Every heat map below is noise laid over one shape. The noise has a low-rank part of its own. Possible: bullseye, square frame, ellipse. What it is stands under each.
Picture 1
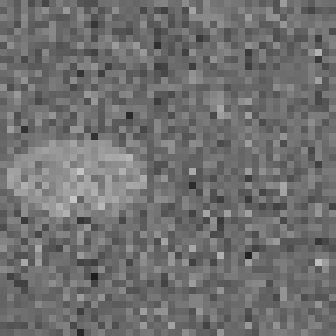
light ellipse, middle left
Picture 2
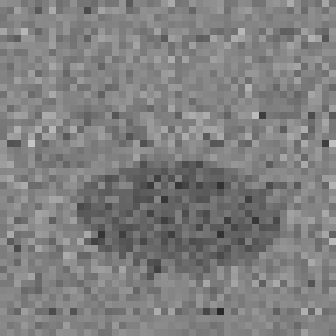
dark ellipse
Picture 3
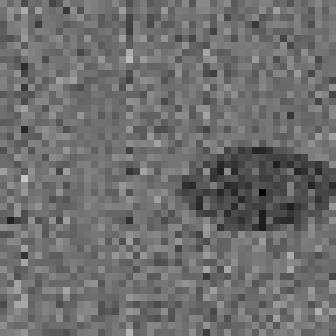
dark ellipse
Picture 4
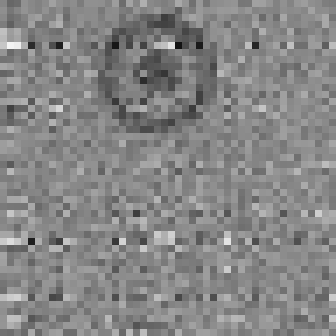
dark bullseye, top middle
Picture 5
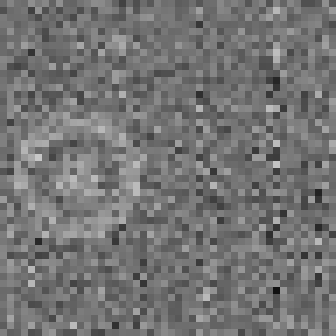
light bullseye, middle left
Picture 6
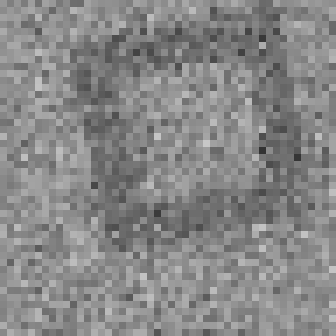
dark square frame
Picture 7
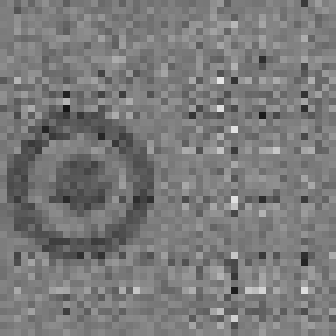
dark bullseye, middle left
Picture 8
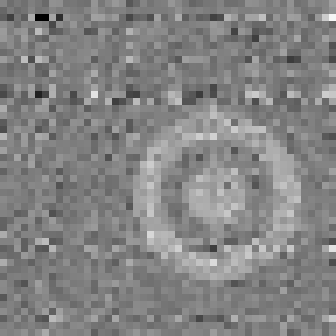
light bullseye
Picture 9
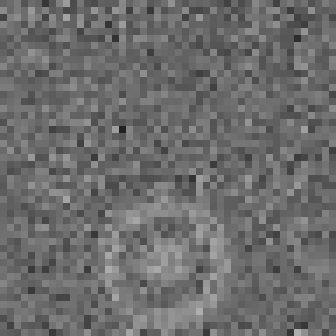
light bullseye, bottom middle
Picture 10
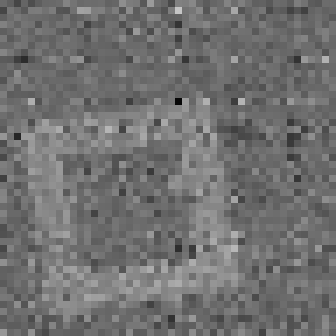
light square frame
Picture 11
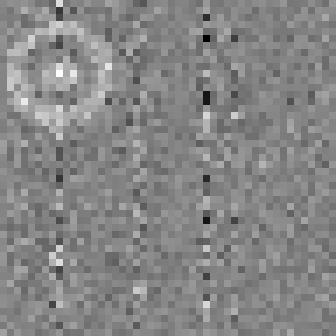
light bullseye, top left
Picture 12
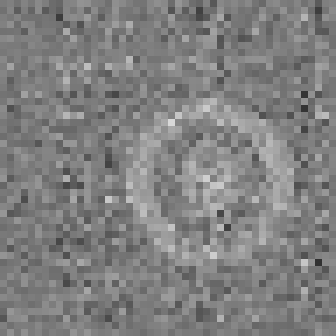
light bullseye
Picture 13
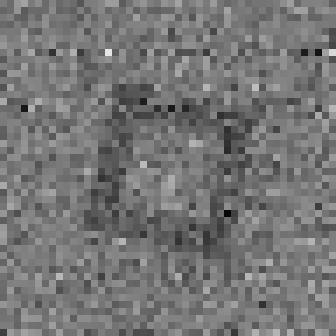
dark square frame
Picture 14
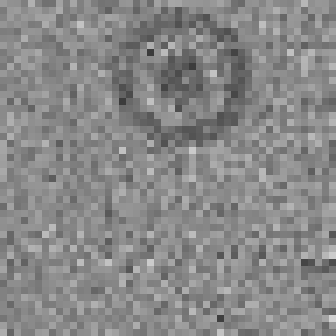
dark bullseye, top middle
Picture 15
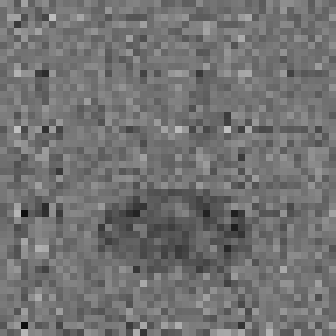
dark ellipse
